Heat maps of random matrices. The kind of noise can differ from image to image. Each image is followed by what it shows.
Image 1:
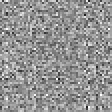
low rank plus noise
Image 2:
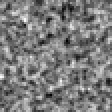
blotchy
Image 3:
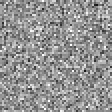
independent entries
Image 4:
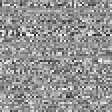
rows of uneven size
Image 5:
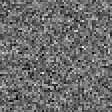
independent entries
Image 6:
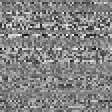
rows of uneven size
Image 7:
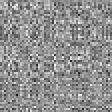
low rank plus noise
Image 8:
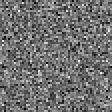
independent entries
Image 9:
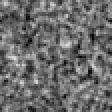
blotchy
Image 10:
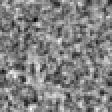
blotchy
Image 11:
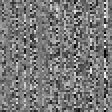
columns of uneven size
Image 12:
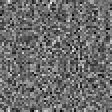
low rank plus noise
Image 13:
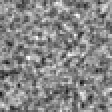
blotchy
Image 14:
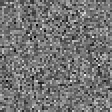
independent entries
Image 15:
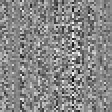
columns of uneven size
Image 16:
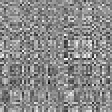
low rank plus noise
